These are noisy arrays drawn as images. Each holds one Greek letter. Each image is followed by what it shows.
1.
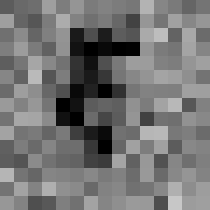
dark xi
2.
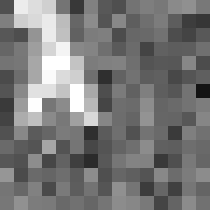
light lambda
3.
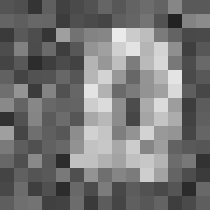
light omega
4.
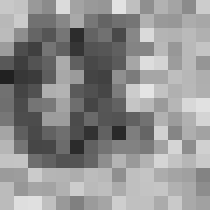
dark alpha
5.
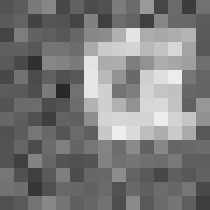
light alpha
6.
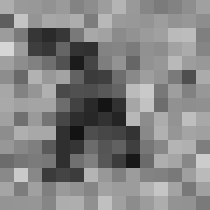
dark lambda
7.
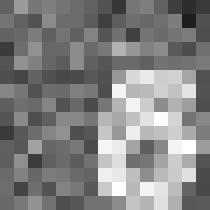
light delta
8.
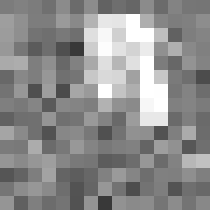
light eta
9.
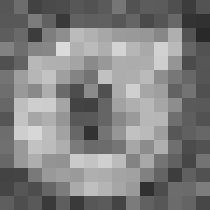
light sigma
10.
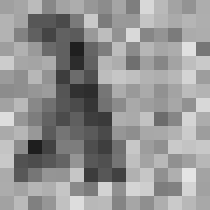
dark lambda
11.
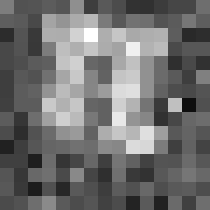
light pi
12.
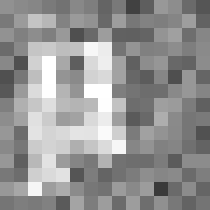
light mu
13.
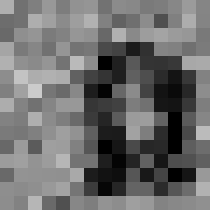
dark omega
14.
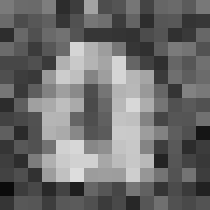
light omega
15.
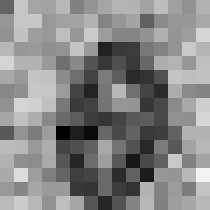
dark theta
